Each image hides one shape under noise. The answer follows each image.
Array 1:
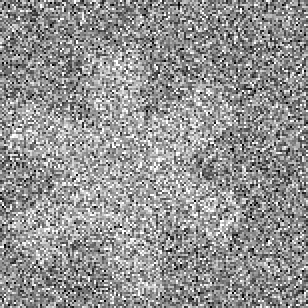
asterisk
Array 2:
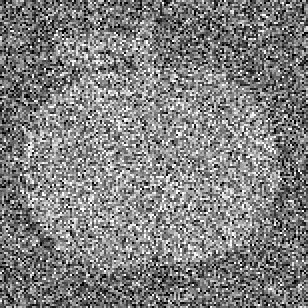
apple
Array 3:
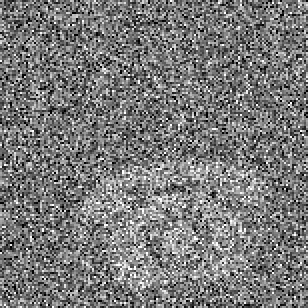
telephone
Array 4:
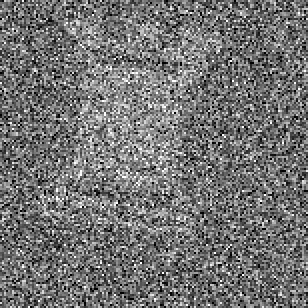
chess rook
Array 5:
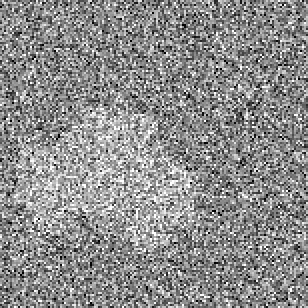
car
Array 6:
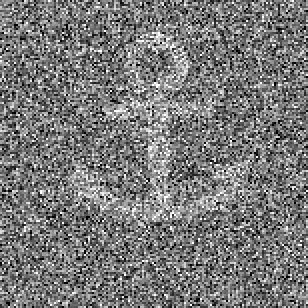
anchor
